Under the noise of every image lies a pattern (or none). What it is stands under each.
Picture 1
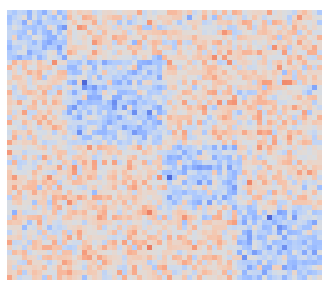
blocks along the diagonal
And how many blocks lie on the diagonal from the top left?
4
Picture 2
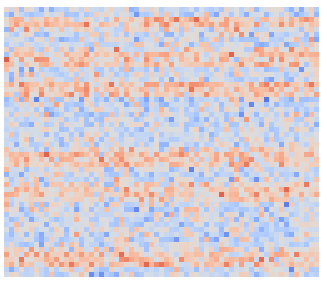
bands of rows
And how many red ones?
6
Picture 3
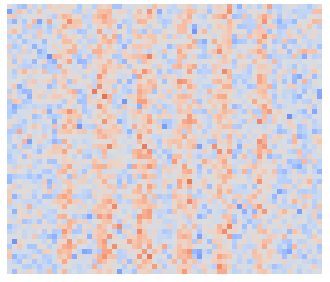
bands of columns
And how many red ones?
6
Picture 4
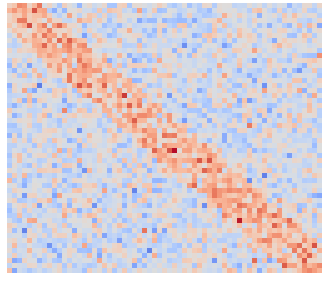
a diagonal band
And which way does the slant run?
top left to bottom right
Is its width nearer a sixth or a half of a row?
a sixth
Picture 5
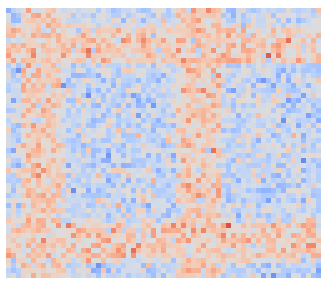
bands of rows crossing bands of columns
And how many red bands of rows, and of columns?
2 and 2
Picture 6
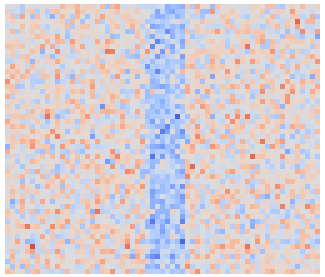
one band of columns
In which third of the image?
middle
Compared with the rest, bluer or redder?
bluer
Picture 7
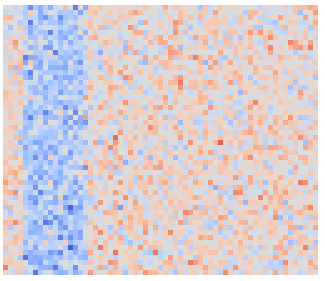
one band of columns
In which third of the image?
left
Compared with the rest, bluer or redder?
bluer
